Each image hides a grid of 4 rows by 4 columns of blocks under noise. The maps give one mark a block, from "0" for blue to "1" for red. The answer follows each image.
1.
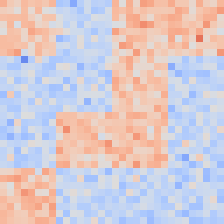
1 0 1 1
0 0 1 0
0 1 1 0
1 0 0 0
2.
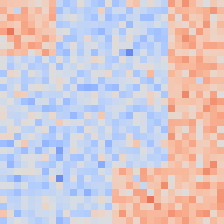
1 0 0 1
0 0 0 1
0 0 0 1
0 0 1 1
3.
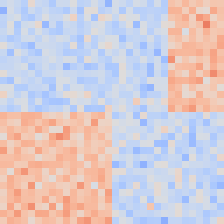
0 0 0 1
0 0 0 1
1 1 0 0
1 1 0 0
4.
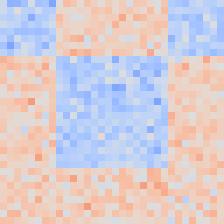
0 1 1 0
1 0 0 1
1 0 0 1
1 1 1 1
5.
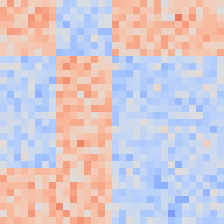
1 0 1 1
0 1 0 0
0 1 0 0
1 1 0 0
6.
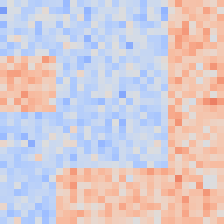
0 0 0 1
1 0 0 1
0 0 0 1
0 1 1 1
